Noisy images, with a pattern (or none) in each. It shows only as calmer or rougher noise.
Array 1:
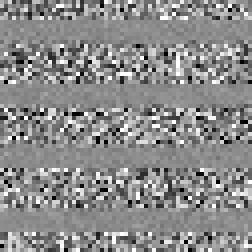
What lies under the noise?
horizontal stripes
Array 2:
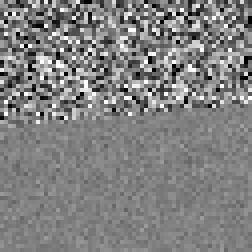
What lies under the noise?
a sharp edge
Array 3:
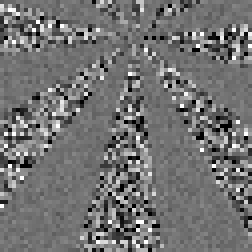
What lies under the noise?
spokes from one point
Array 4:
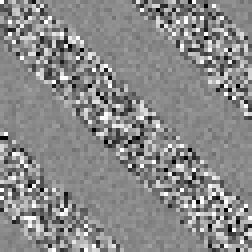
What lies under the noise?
diagonal stripes
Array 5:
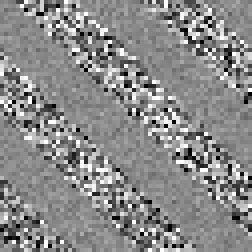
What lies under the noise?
diagonal stripes
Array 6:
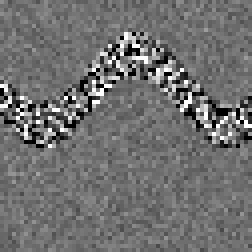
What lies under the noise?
a wavy band
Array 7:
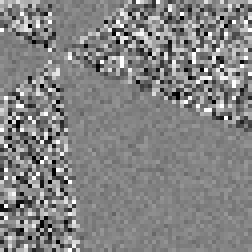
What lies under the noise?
spokes from one point
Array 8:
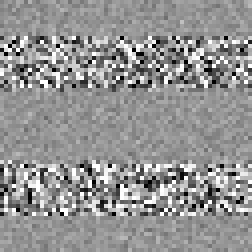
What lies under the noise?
horizontal stripes
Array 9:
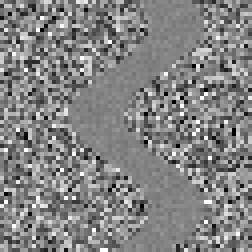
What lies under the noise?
a wavy band
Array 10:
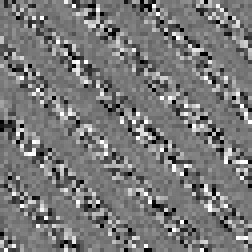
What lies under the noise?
diagonal stripes
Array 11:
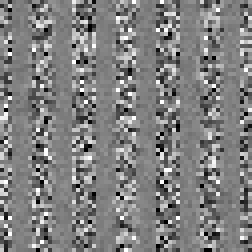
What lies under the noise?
vertical stripes
